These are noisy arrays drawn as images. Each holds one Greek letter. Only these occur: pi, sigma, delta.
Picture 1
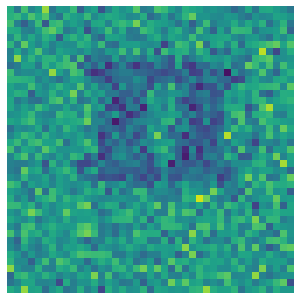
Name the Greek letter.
pi
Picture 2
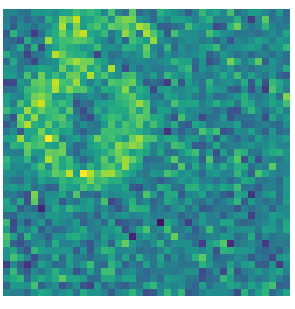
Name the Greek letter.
delta
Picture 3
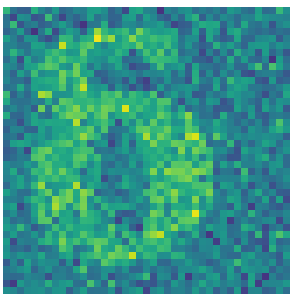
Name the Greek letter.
delta
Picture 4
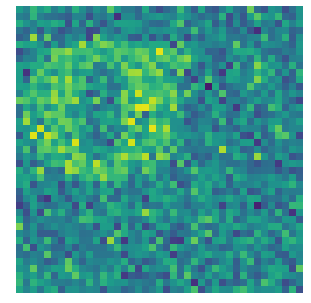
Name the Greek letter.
sigma
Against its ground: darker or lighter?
lighter
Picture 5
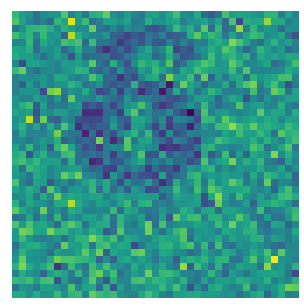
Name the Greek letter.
delta
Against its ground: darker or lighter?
darker
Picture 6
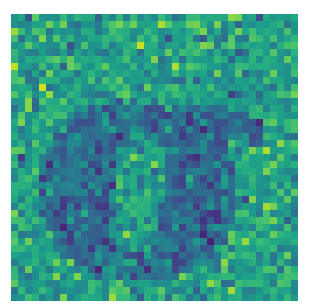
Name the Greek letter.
sigma
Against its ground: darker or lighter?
darker
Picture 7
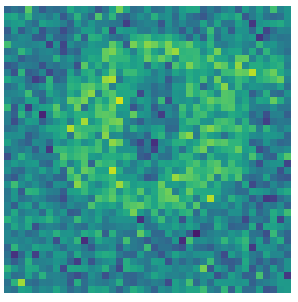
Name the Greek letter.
sigma
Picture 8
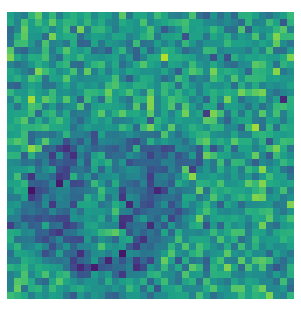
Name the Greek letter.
sigma
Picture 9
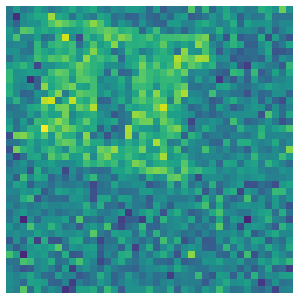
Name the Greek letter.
pi
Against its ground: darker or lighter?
lighter
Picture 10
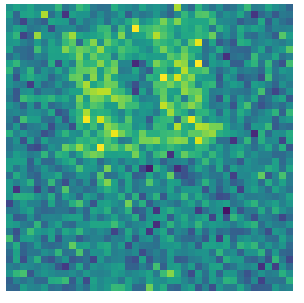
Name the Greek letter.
pi
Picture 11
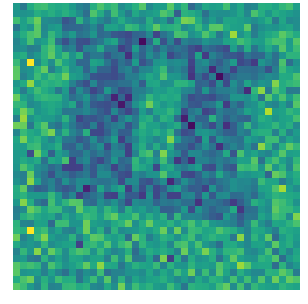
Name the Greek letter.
pi
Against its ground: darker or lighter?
darker
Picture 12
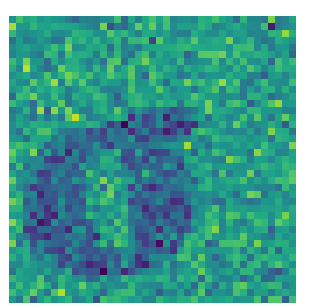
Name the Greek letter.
sigma
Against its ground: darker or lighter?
darker
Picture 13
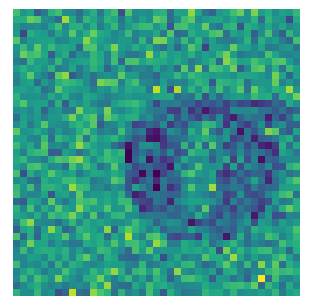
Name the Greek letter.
sigma
